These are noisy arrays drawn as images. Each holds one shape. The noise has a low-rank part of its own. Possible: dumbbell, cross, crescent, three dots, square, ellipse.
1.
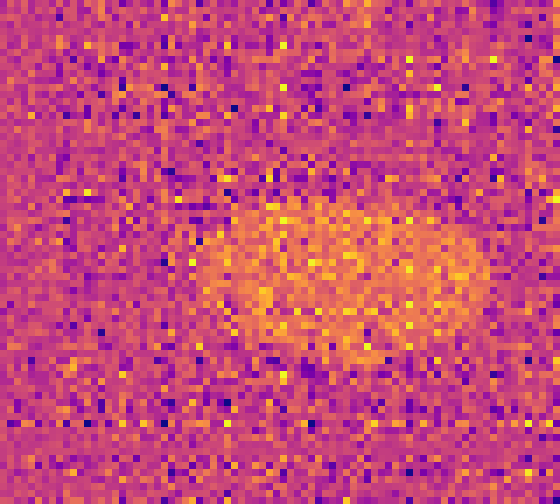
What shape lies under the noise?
ellipse
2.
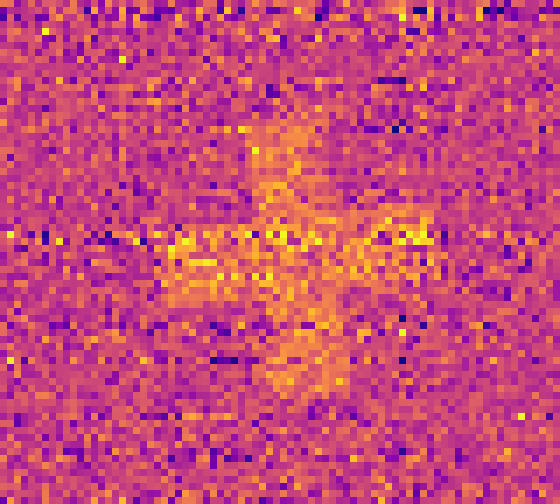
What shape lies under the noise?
cross
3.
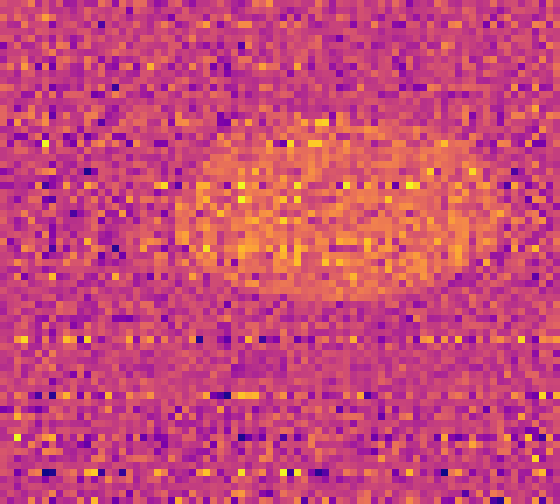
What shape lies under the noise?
ellipse
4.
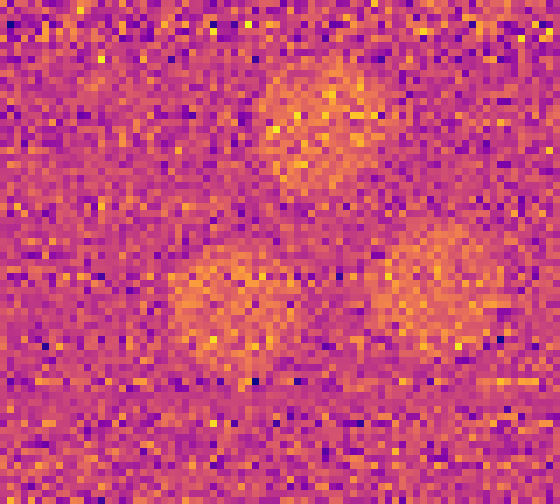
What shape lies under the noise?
three dots
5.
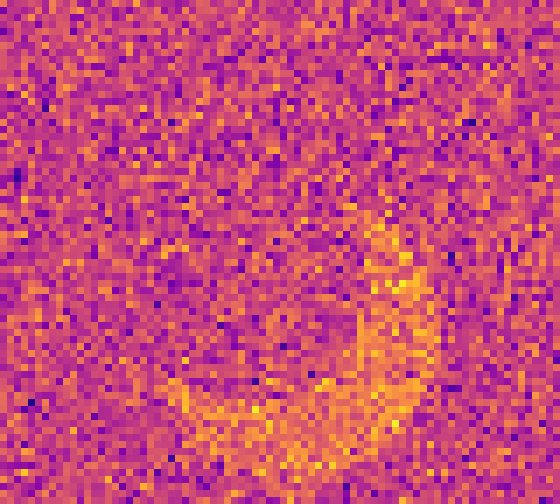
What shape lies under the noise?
crescent
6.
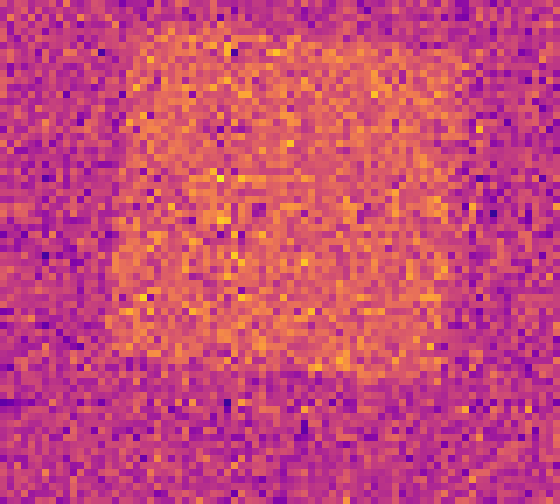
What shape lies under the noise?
square
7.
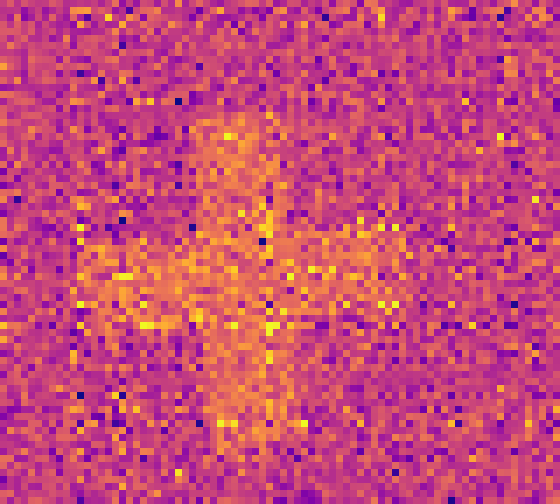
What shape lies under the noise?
cross
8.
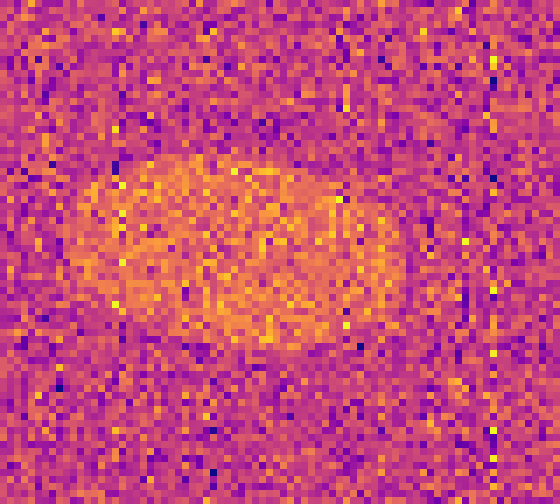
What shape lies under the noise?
ellipse
